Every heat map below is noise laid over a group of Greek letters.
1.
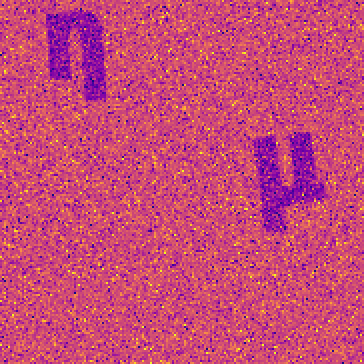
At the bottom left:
nothing
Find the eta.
top left
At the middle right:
mu
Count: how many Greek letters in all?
2
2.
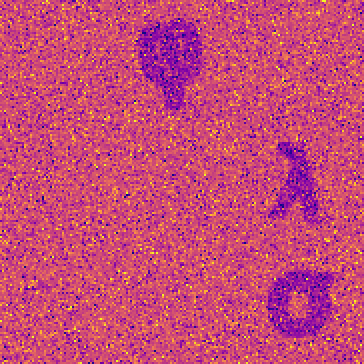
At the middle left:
nothing
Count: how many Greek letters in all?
3
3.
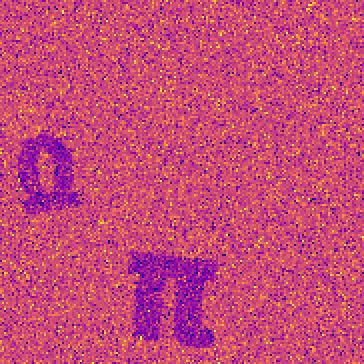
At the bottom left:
nothing
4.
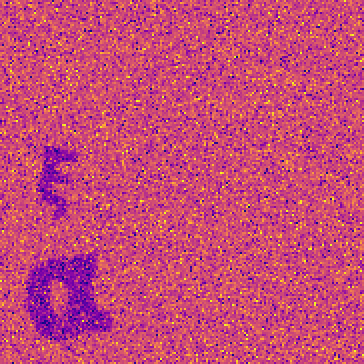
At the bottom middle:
nothing
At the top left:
nothing
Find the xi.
middle left
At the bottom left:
alpha
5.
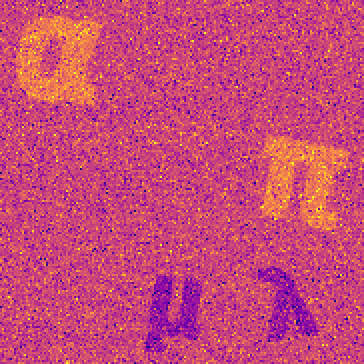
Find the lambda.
bottom right
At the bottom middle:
mu
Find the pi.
middle right
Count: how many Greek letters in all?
4
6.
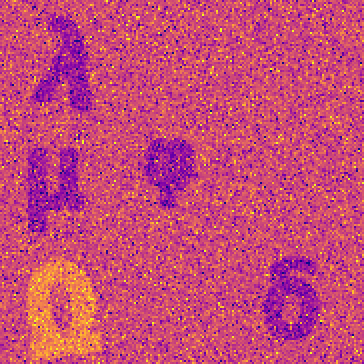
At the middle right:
nothing
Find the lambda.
top left
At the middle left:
mu
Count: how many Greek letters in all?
5
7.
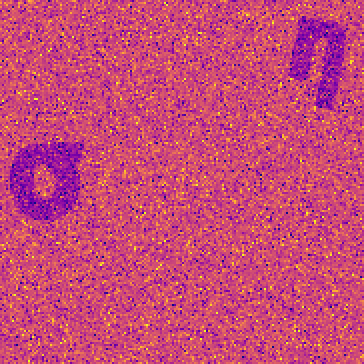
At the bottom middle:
nothing
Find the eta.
top right
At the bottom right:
nothing
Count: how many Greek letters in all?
2
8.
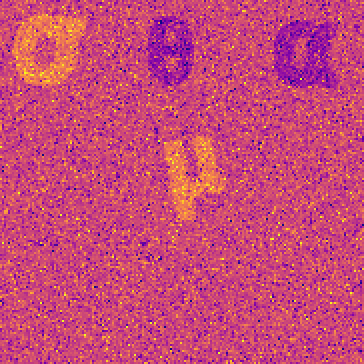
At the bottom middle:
nothing
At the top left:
sigma
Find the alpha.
top right
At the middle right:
nothing
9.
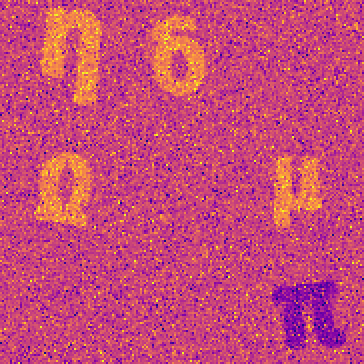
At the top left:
eta
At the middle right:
mu
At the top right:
nothing
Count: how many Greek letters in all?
5
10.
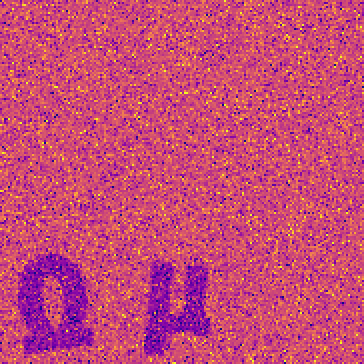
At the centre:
nothing
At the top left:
nothing
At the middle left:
nothing
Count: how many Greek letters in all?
2
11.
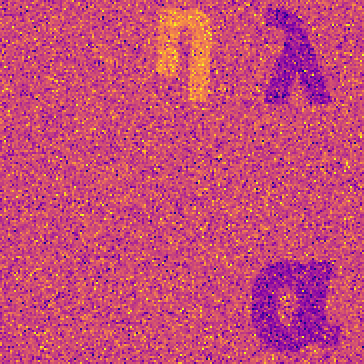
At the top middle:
eta
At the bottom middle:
nothing
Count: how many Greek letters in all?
3
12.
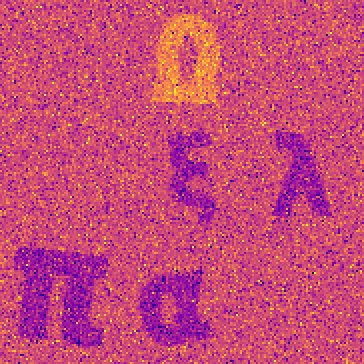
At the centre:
xi
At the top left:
nothing
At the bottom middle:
alpha
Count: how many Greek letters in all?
5
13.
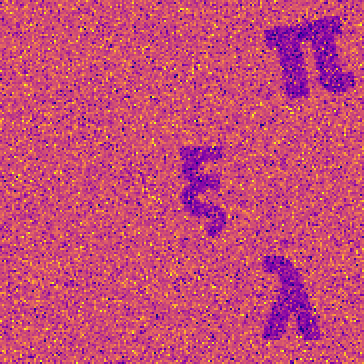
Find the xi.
centre
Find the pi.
top right
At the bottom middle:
nothing
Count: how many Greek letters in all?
3
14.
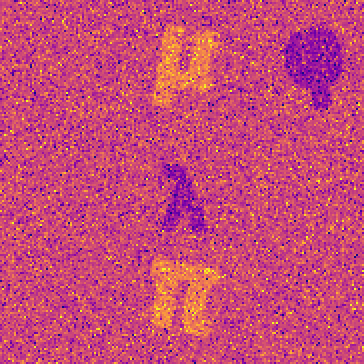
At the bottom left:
nothing
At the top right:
phi
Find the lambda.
centre
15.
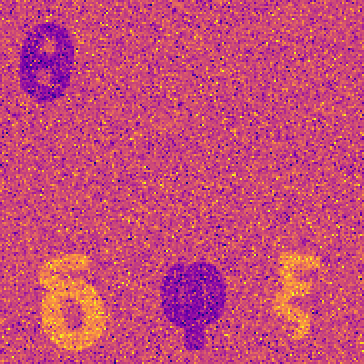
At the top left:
theta
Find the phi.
bottom middle
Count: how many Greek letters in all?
4
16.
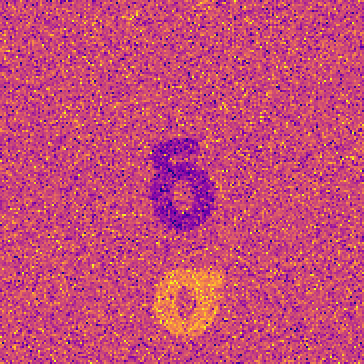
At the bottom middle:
sigma
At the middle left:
nothing
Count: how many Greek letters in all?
2
